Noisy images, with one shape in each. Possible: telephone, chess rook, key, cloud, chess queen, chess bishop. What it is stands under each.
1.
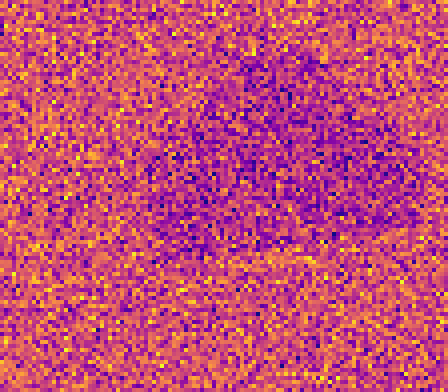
dark cloud
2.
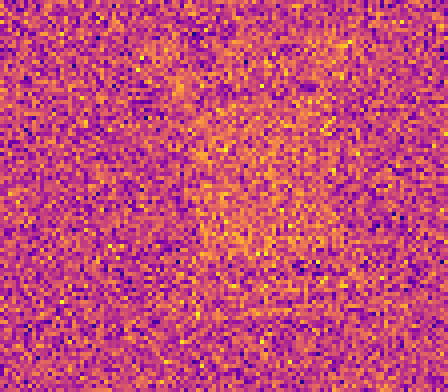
light chess rook
